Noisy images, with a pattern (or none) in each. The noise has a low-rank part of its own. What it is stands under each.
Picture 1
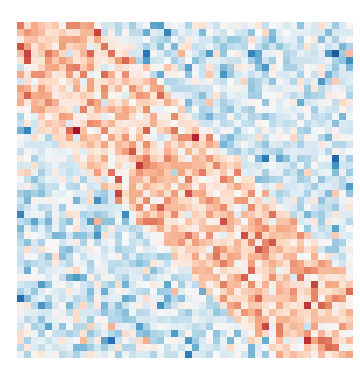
a diagonal band
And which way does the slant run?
top left to bottom right
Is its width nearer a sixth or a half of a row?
a half
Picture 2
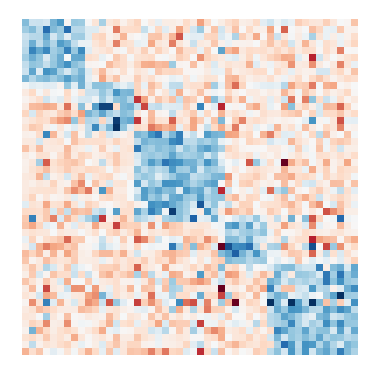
blocks along the diagonal
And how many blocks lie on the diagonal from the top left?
5
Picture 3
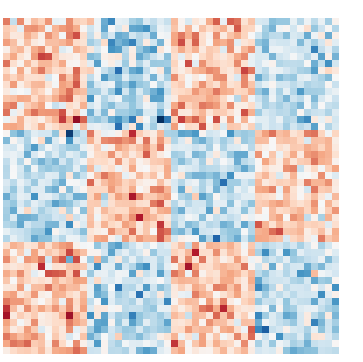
a checkerboard
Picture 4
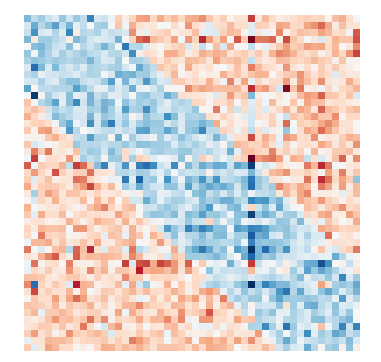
a diagonal band
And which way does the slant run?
top left to bottom right
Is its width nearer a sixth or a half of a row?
a half
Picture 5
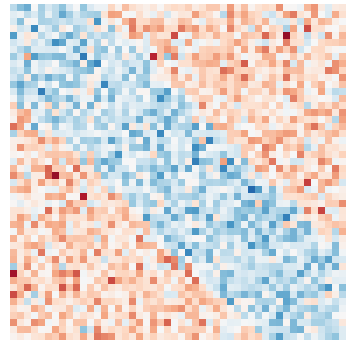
a diagonal band
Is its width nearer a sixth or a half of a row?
a half
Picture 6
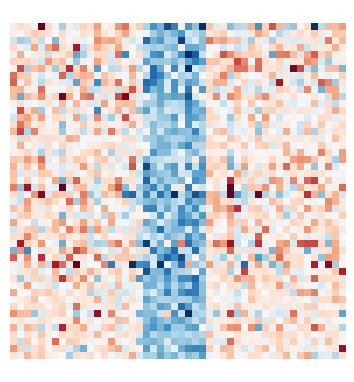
one band of columns
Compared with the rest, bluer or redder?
bluer
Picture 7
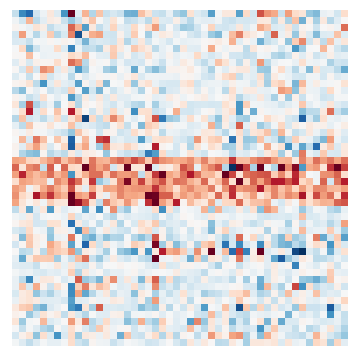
one band of rows
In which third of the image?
middle
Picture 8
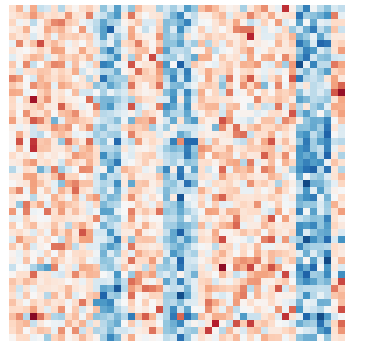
bands of columns
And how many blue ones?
3
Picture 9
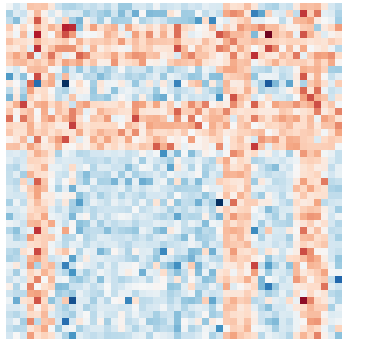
bands of rows crossing bands of columns
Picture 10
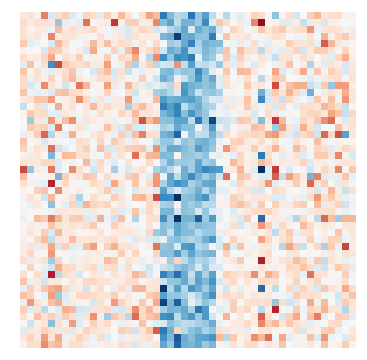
one band of columns
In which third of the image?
middle
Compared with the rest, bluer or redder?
bluer
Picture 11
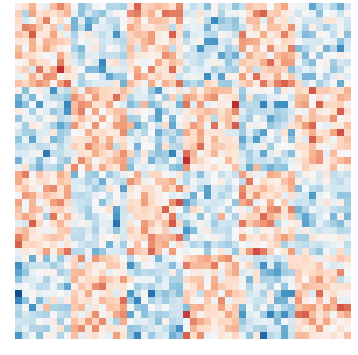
a checkerboard
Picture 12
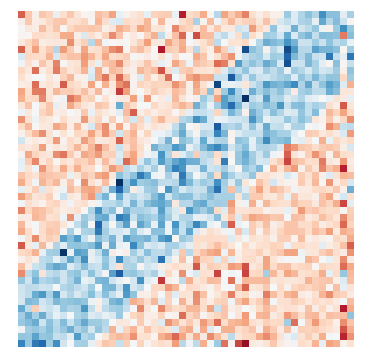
a diagonal band
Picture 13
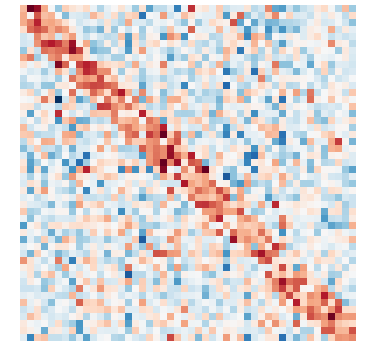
a diagonal band
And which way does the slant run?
top left to bottom right
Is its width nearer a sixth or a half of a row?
a sixth
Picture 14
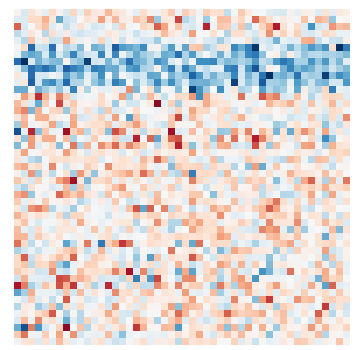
one band of rows
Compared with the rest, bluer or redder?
bluer
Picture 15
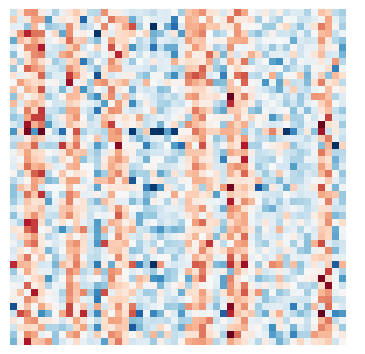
bands of columns
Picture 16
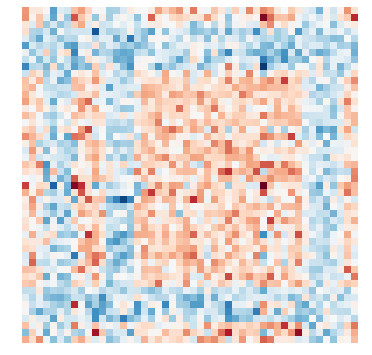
bands of rows crossing bands of columns
